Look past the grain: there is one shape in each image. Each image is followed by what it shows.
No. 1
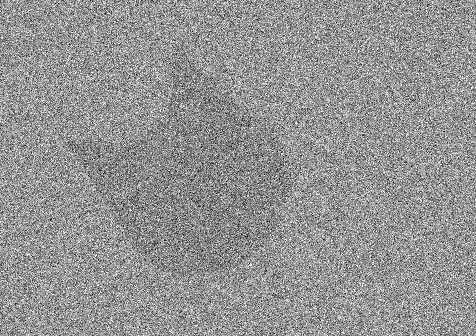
cat's head
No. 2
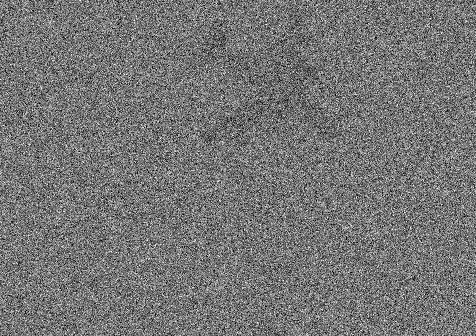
airplane
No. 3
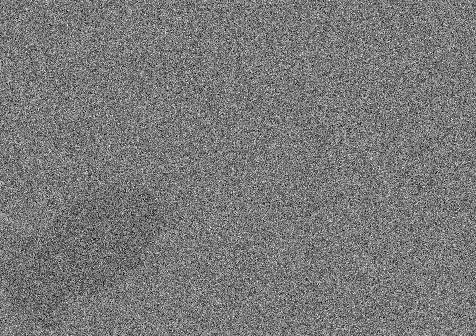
footprint
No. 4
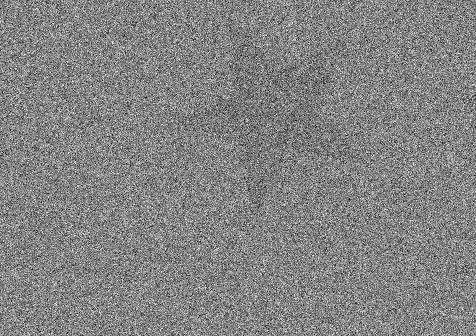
star
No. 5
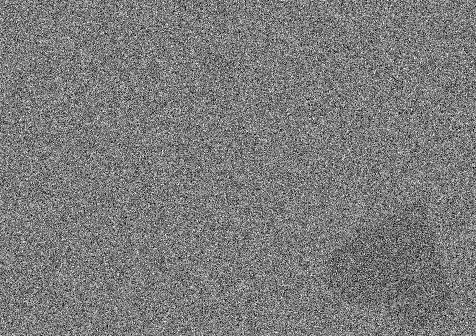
heart
